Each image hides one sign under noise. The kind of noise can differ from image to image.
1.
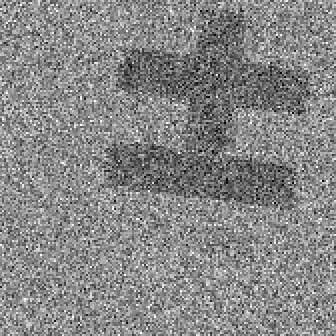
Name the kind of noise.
independent entries
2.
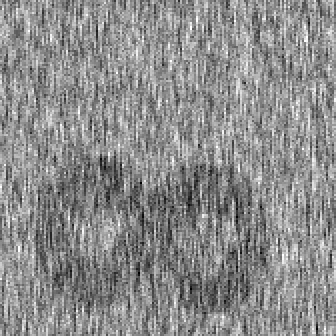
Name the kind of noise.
streaked along the columns
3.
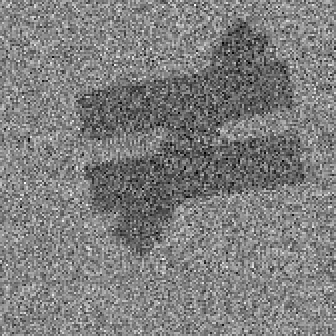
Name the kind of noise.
low rank plus noise
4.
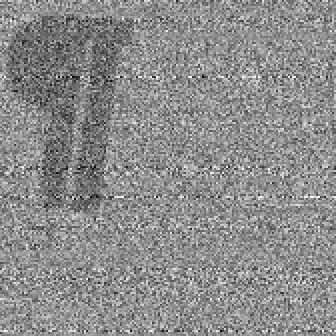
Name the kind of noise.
rows of uneven size
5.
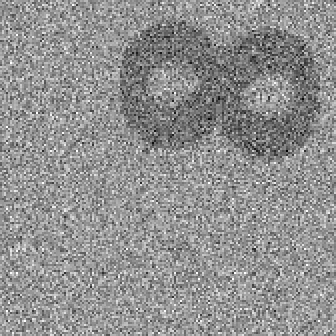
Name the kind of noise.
low rank plus noise
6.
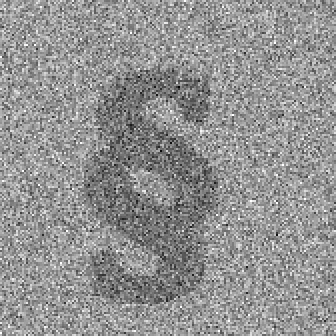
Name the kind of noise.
independent entries
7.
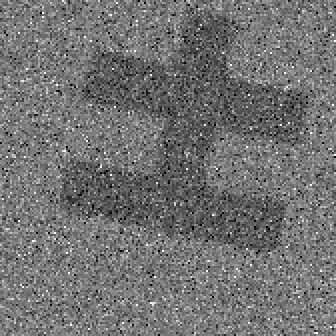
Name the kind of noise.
heavy tails
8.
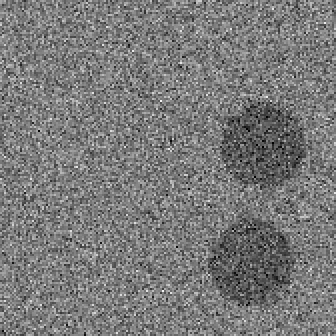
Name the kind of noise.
independent entries
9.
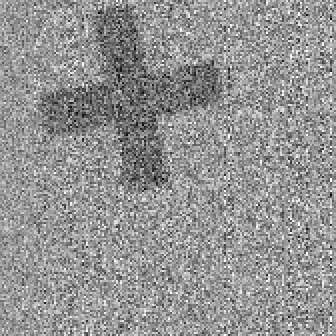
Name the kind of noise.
columns of uneven size
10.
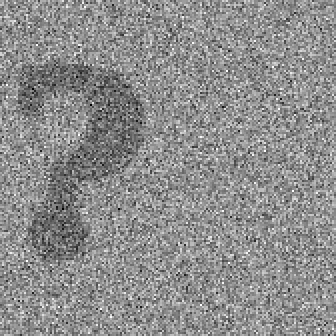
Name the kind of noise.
independent entries
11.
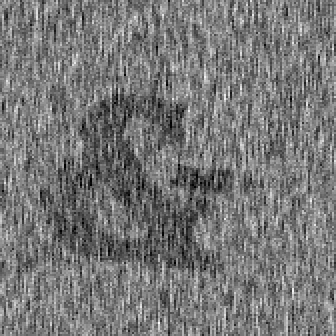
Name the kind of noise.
streaked along the columns
